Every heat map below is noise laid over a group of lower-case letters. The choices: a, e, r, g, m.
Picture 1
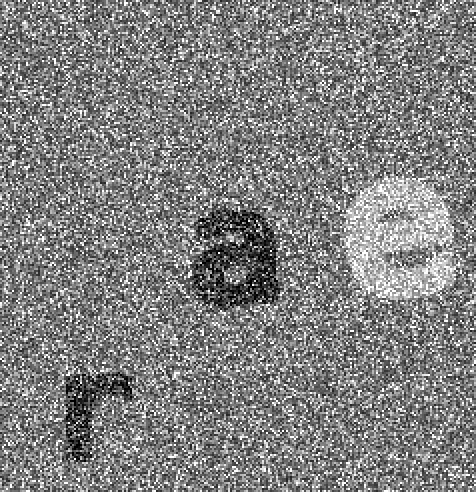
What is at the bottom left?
r
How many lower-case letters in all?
3
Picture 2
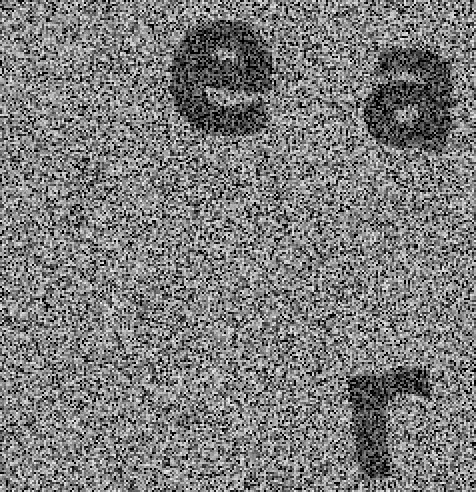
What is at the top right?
a
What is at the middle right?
nothing
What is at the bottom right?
r
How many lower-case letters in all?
3
